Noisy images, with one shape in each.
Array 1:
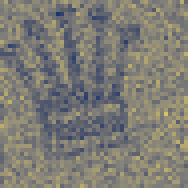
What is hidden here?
dark chess queen
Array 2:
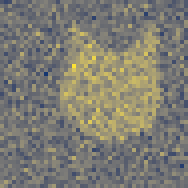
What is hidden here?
light cat's head
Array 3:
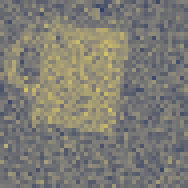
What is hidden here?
light cup
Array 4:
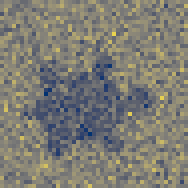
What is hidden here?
dark turtle
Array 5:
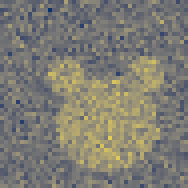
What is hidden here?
light bear's head
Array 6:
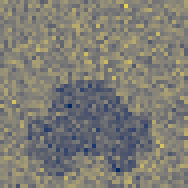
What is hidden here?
dark car
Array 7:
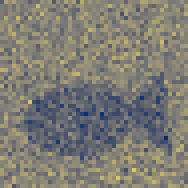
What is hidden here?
dark fish
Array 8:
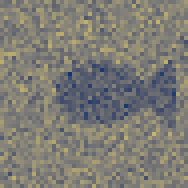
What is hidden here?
dark fish
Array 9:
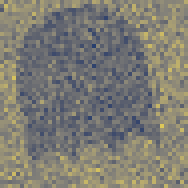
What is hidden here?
dark ghost
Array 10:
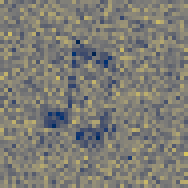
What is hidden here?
dark pair of musical notes
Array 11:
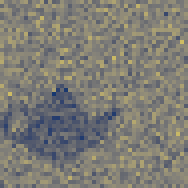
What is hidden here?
dark teapot
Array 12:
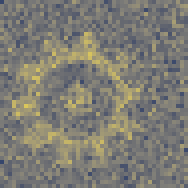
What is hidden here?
light gear
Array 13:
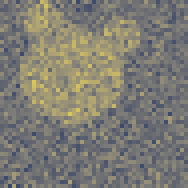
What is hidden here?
light bear's head
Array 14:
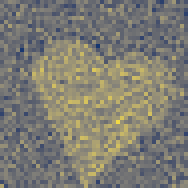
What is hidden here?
light heart
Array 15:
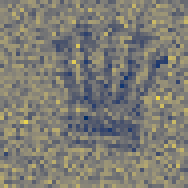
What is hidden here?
dark chess queen
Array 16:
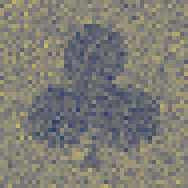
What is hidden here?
dark club
